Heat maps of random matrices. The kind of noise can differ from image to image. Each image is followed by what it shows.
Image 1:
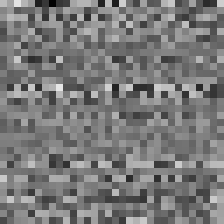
rows of uneven size
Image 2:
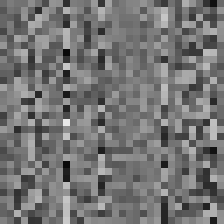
columns of uneven size
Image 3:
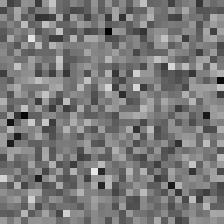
independent entries
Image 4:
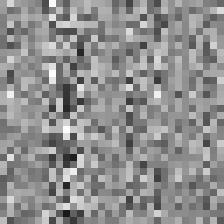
columns of uneven size
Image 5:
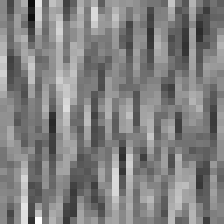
streaked along the columns
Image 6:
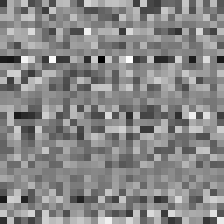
rows of uneven size
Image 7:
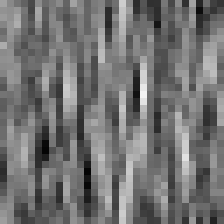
streaked along the columns
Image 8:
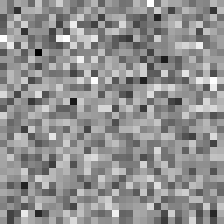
low rank plus noise
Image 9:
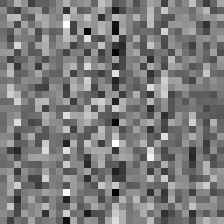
columns of uneven size
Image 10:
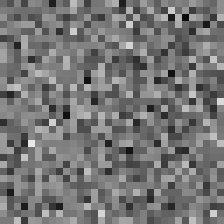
independent entries
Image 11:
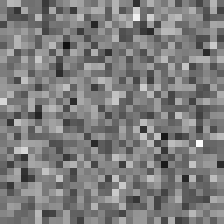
independent entries
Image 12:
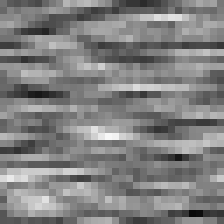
streaked along the rows
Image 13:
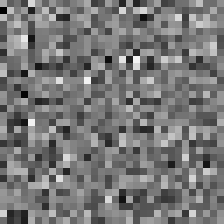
low rank plus noise
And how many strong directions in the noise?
three or four
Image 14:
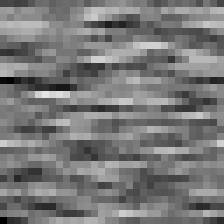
streaked along the rows
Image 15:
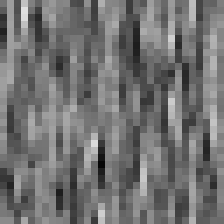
streaked along the columns
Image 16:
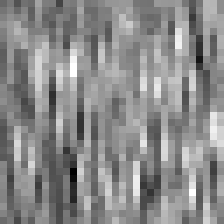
streaked along the columns
